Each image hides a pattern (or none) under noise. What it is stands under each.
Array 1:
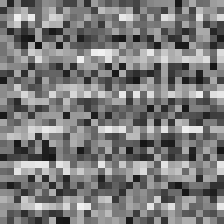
horizontal stripes
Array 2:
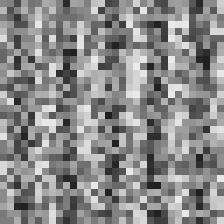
vertical stripes
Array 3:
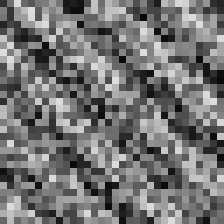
diagonal stripes
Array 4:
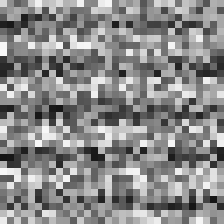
horizontal stripes
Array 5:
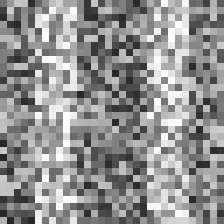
vertical stripes
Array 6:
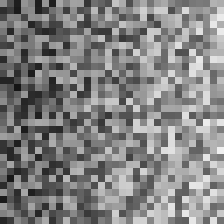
a smooth slope
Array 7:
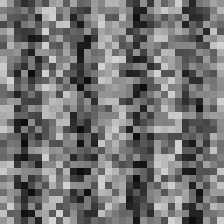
vertical stripes
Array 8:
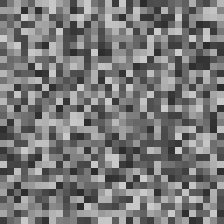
only noise
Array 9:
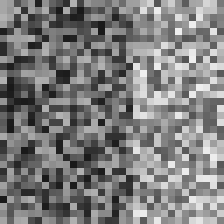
a sharp edge
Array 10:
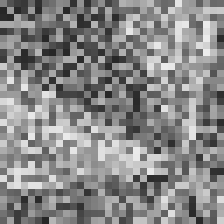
spokes from one point
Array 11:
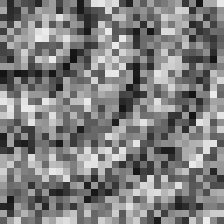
rings round one point
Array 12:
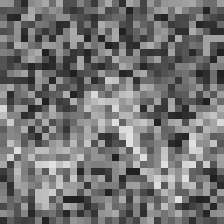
a wavy band
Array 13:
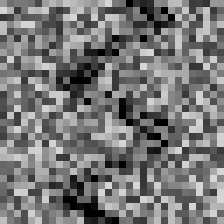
a wavy band
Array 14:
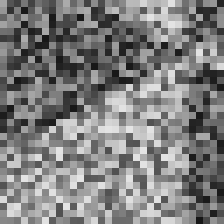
spokes from one point
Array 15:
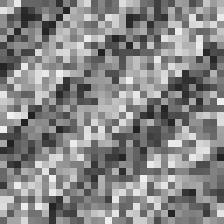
diagonal stripes
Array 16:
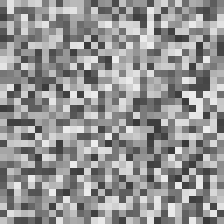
only noise
